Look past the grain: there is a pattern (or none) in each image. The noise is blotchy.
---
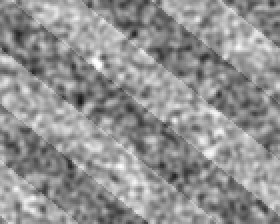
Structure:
diagonal stripes
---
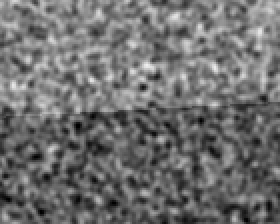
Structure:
a sharp edge
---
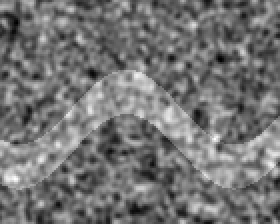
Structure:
a wavy band
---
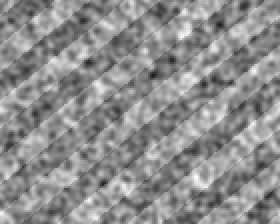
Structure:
diagonal stripes
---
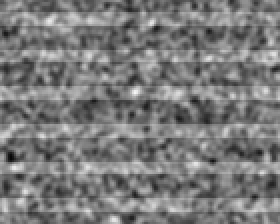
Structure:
horizontal stripes
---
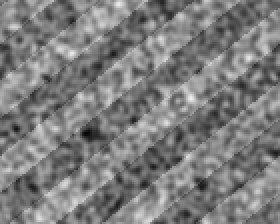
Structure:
diagonal stripes
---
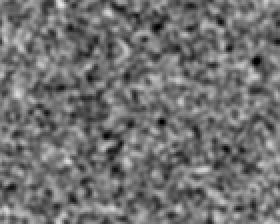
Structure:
only noise
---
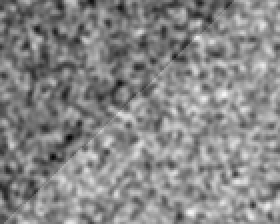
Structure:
a sharp edge
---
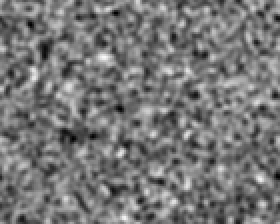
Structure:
only noise
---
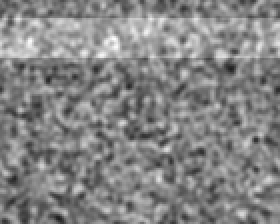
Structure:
one horizontal stripe
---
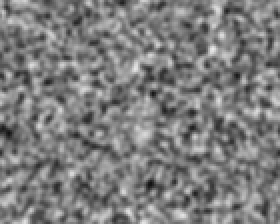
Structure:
only noise
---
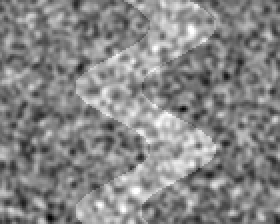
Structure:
a wavy band
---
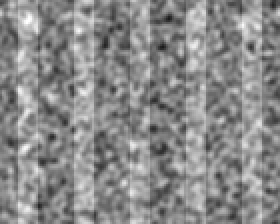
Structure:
vertical stripes
